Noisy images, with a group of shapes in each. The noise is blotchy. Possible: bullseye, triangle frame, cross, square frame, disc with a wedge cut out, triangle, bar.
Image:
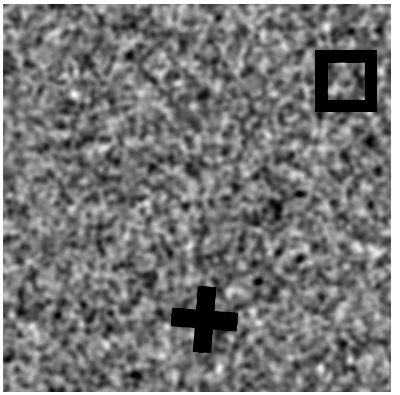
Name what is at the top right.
square frame
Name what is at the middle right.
nothing
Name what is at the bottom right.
nothing
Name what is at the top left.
nothing
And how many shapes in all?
2
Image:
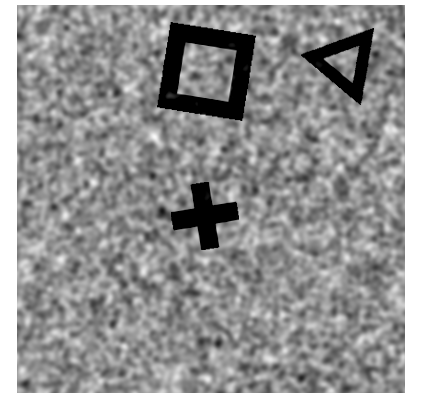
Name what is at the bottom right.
nothing
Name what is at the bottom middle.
nothing
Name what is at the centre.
cross
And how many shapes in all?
3
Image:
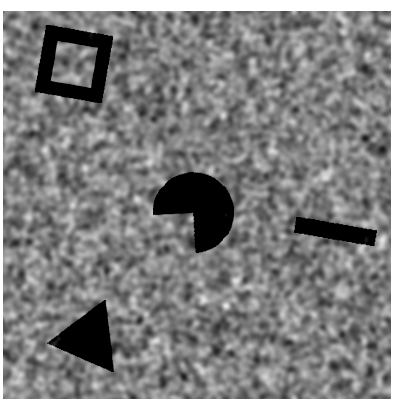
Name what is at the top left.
square frame
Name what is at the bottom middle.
nothing
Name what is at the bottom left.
triangle
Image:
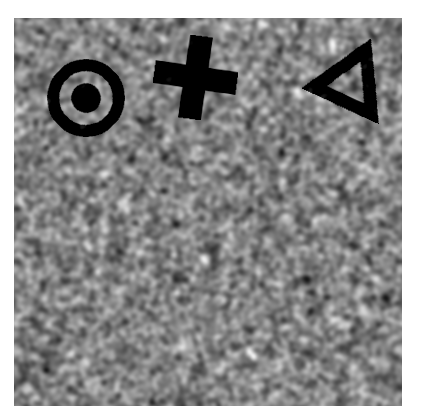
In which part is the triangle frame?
top right
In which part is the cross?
top middle
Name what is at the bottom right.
nothing
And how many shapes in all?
3
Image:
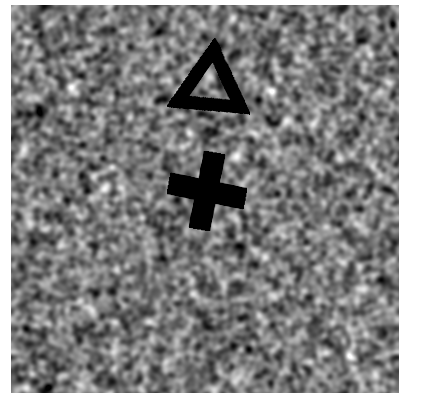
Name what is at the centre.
cross
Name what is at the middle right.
nothing
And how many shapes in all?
2
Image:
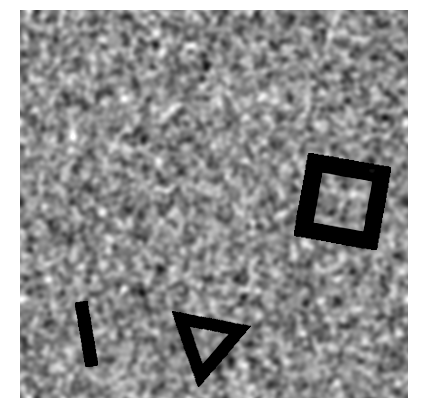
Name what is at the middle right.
square frame
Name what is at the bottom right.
nothing
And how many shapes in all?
3
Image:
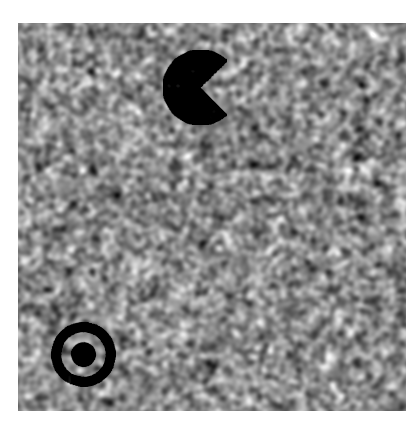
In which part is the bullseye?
bottom left
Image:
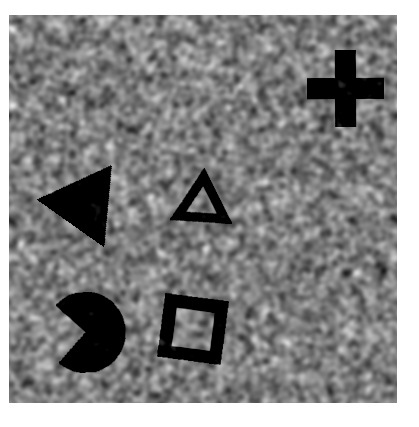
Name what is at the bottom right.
nothing
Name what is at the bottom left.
disc with a wedge cut out
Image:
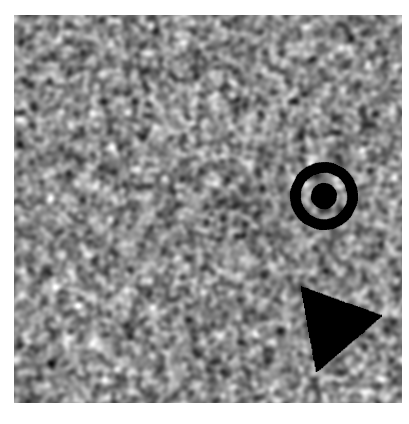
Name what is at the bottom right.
triangle
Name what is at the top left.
nothing
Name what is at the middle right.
bullseye
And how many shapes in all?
2
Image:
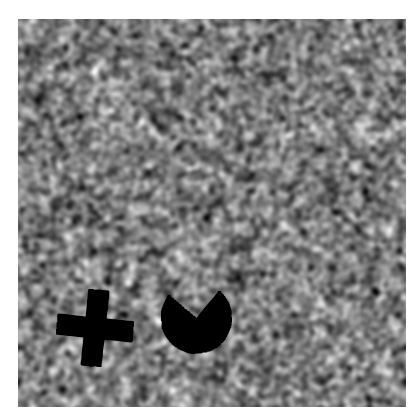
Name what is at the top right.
nothing
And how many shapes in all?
2
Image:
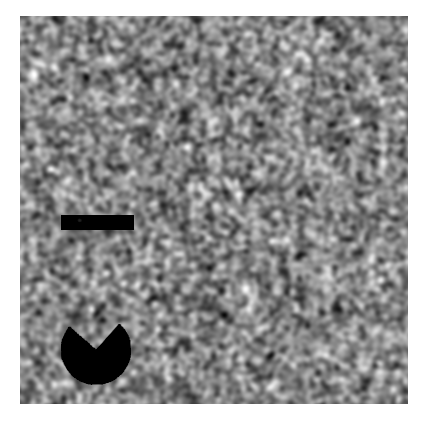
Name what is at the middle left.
bar
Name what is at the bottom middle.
nothing
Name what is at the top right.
nothing
